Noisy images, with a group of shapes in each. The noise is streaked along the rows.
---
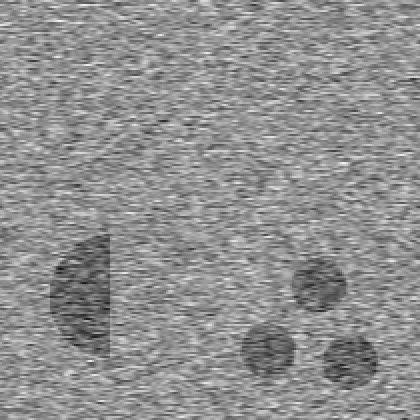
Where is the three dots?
bottom right
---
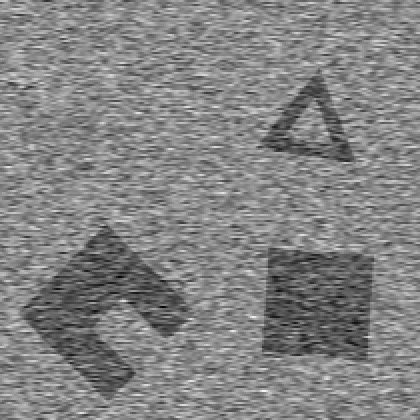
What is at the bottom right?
square
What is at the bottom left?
square with a notch
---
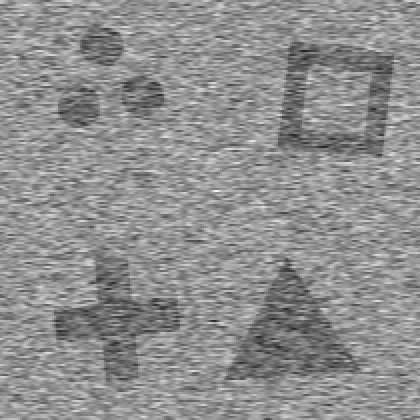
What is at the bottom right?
triangle
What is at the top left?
three dots
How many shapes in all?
4
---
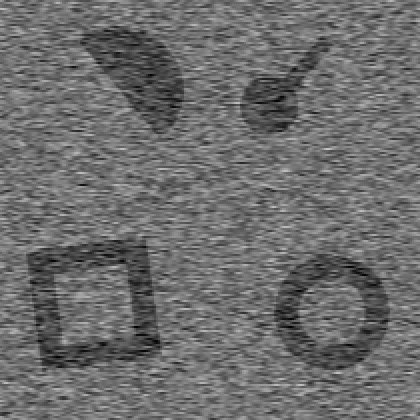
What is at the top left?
half disc
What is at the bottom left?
square frame
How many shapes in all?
4
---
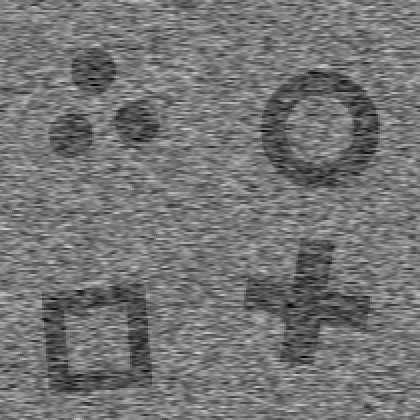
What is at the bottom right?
cross
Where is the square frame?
bottom left
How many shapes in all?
4
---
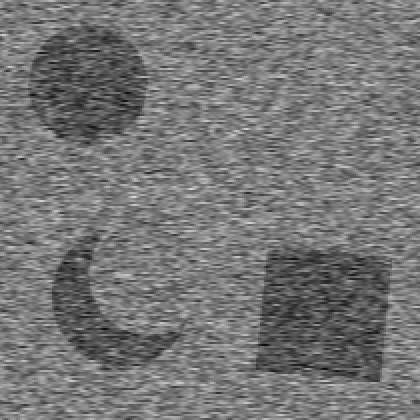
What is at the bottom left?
crescent
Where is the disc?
top left
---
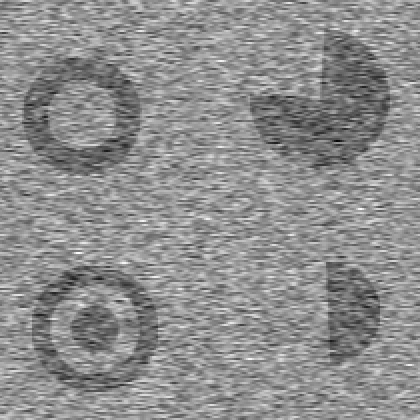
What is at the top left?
ring
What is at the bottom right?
half disc
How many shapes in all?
4
